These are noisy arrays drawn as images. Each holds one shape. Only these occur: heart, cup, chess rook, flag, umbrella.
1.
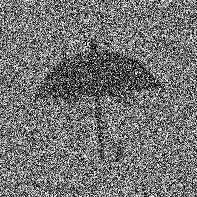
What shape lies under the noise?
umbrella
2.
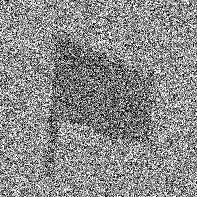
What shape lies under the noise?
flag
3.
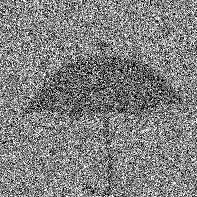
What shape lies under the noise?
umbrella
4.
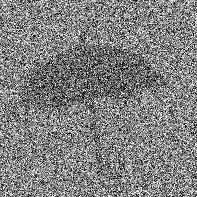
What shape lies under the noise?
umbrella
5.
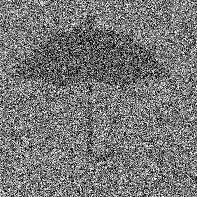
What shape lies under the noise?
umbrella
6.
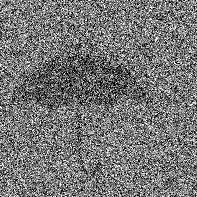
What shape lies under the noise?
umbrella
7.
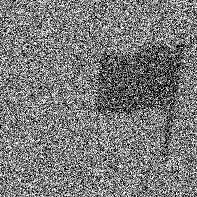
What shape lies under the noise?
flag
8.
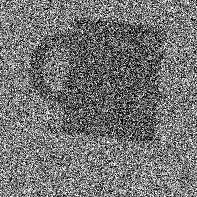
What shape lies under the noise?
cup
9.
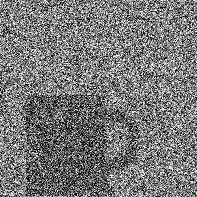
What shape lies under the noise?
cup
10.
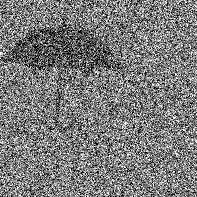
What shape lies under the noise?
umbrella
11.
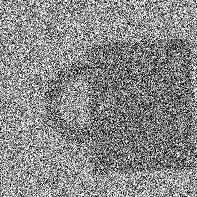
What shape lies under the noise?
cup
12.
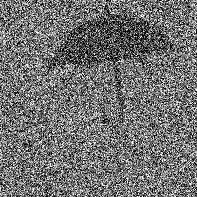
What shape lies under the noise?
umbrella
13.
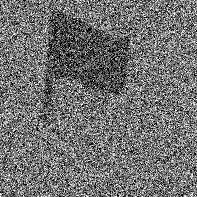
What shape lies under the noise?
flag
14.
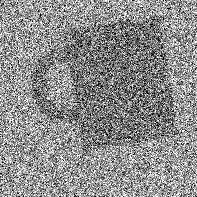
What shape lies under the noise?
cup
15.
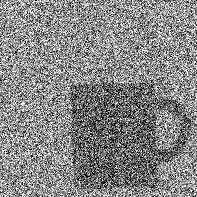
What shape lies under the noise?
cup
